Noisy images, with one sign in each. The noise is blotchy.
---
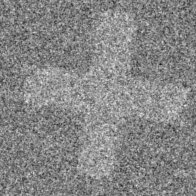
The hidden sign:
plus sign
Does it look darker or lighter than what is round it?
lighter
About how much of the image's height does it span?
nearly all
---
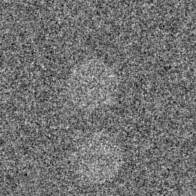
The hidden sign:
colon
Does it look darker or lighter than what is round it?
lighter
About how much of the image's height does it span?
two thirds
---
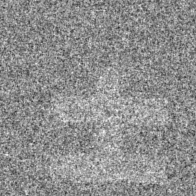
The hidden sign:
plus-minus sign
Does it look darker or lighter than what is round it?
lighter
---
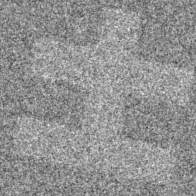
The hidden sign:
plus-minus sign
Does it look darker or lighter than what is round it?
lighter
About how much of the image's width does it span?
nearly all
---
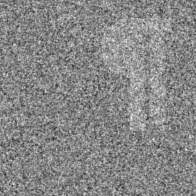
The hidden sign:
pilcrow
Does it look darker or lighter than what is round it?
lighter
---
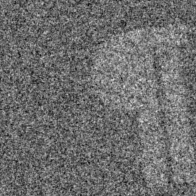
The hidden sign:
pilcrow
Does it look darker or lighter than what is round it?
lighter
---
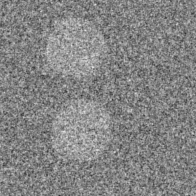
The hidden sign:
colon
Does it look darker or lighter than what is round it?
lighter
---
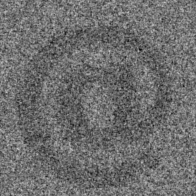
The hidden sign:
at sign
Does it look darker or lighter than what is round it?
darker
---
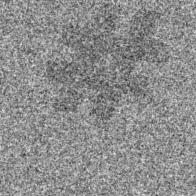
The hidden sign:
hash sign
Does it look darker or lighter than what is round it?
darker
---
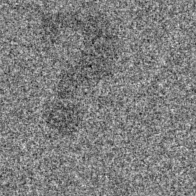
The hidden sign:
question mark
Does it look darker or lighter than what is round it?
darker
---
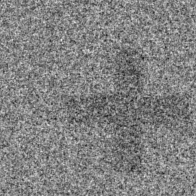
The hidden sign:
plus sign
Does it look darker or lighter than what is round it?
darker
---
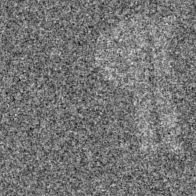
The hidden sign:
pilcrow
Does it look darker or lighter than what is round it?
lighter
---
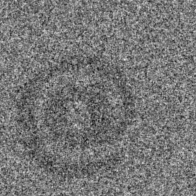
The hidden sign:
at sign
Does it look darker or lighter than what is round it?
darker
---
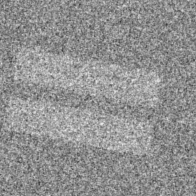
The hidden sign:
equals sign
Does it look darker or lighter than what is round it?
lighter
